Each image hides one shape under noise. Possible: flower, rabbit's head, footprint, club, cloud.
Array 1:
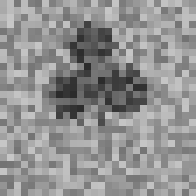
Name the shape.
club
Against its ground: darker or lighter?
darker
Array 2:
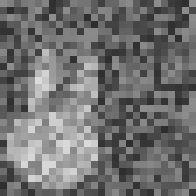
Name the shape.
rabbit's head
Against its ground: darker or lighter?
lighter
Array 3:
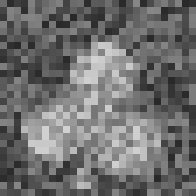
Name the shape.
club
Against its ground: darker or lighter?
lighter
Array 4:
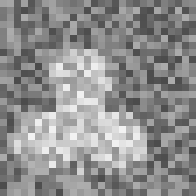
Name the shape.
club
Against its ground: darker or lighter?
lighter
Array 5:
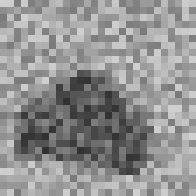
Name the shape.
cloud
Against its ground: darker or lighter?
darker
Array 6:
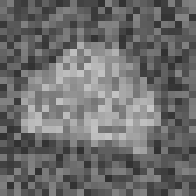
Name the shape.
cloud
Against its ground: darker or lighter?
lighter
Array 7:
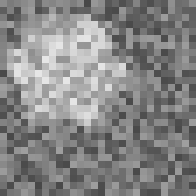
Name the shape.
flower
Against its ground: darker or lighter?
lighter
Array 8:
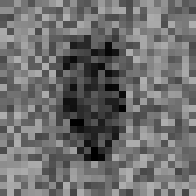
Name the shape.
footprint
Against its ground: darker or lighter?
darker
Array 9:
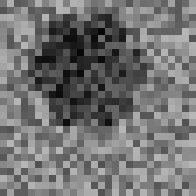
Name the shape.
flower
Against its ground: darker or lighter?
darker
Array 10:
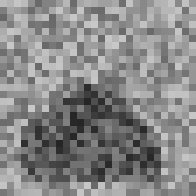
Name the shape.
cloud
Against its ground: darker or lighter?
darker
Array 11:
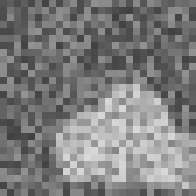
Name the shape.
cloud
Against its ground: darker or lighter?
lighter
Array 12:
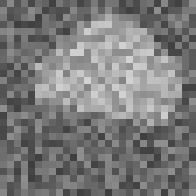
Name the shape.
cloud
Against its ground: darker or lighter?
lighter
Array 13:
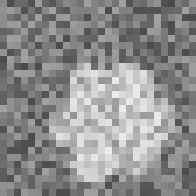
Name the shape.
flower
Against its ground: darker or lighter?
lighter
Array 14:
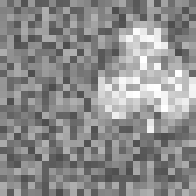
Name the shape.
club
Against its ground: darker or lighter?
lighter
